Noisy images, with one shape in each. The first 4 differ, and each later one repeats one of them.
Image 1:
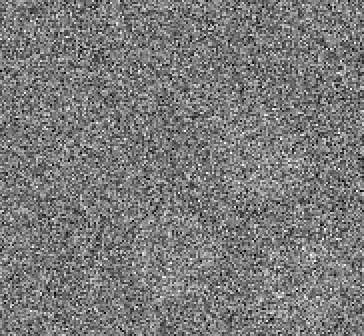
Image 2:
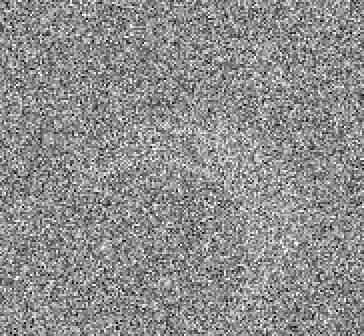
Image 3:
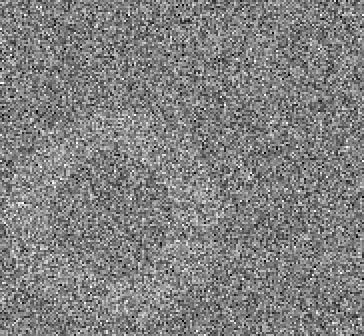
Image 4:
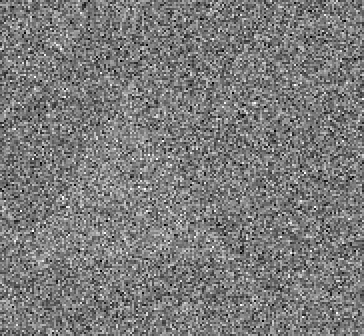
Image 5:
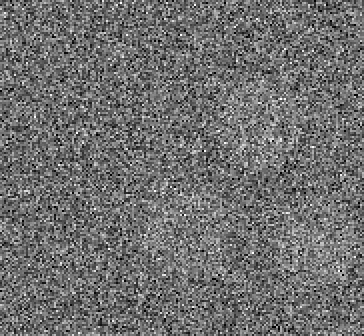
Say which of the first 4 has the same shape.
1
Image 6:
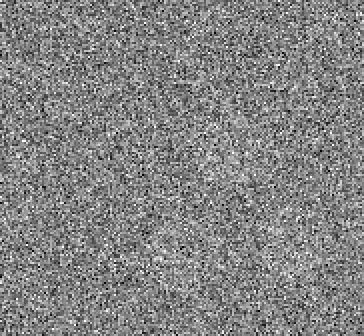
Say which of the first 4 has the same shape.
1
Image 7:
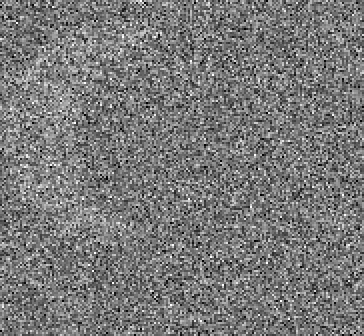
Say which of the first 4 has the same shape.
2
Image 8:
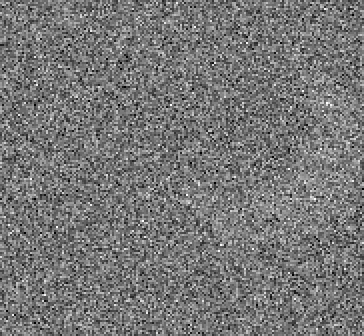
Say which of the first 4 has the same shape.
2
